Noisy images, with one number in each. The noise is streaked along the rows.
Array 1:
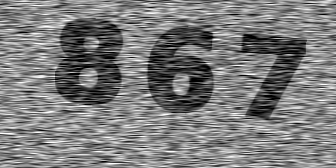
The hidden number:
867
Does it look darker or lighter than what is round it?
darker
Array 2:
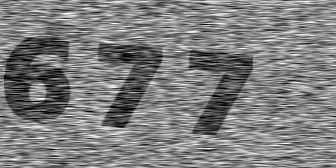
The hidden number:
677
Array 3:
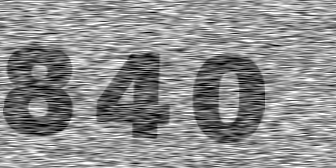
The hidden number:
840
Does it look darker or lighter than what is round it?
darker
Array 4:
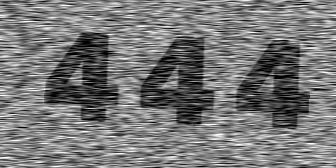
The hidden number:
444
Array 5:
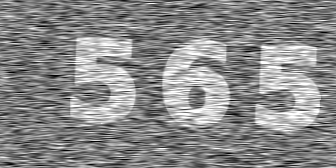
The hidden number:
565
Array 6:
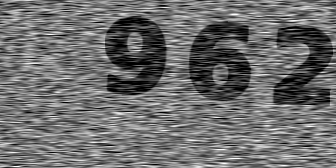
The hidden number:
962
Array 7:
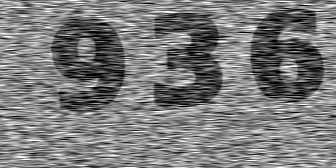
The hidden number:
936
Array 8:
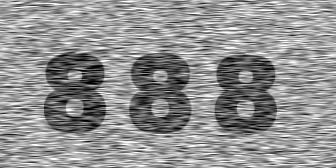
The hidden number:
888
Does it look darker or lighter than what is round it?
darker
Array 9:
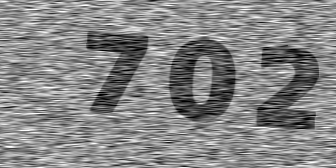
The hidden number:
702
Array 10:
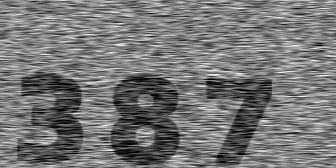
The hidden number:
387
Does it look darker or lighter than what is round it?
darker
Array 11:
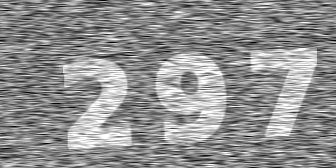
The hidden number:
297
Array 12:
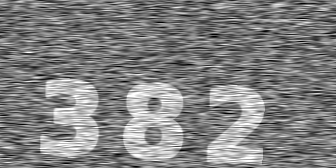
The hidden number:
382
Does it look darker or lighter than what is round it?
lighter
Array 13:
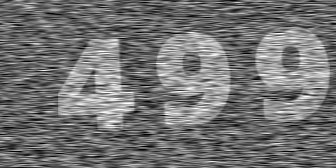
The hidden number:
499
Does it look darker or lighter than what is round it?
lighter
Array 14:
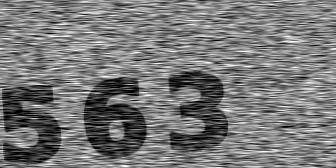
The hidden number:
563
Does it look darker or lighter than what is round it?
darker
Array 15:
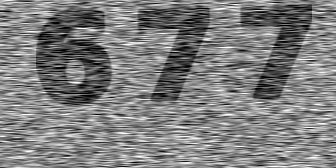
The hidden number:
677
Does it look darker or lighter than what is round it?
darker
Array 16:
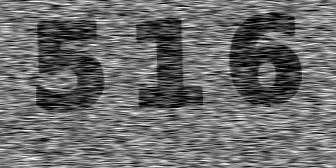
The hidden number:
516
